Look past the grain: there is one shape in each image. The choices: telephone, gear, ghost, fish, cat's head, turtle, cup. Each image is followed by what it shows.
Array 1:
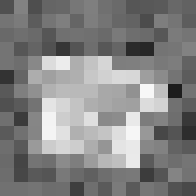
light telephone
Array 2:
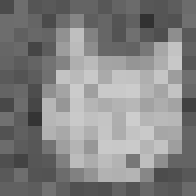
light cat's head
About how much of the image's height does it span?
nearly all
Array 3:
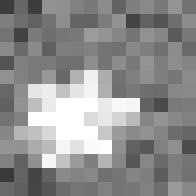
light turtle
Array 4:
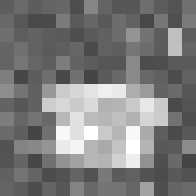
light telephone
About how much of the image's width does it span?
two thirds
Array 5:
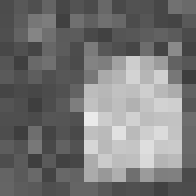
light ghost
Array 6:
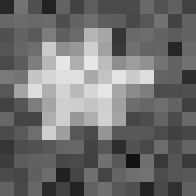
light turtle
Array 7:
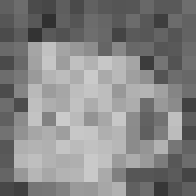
light cup
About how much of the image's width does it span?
nearly all
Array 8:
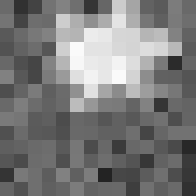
light turtle
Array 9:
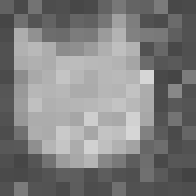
light cat's head
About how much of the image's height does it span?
nearly all
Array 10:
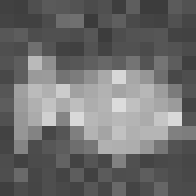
light fish
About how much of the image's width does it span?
nearly all
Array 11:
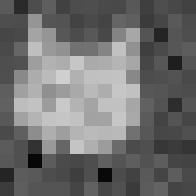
light cat's head
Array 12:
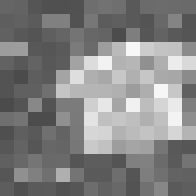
light telephone
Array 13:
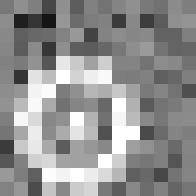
light gear
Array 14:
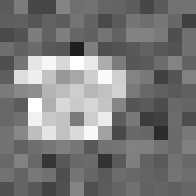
light telephone
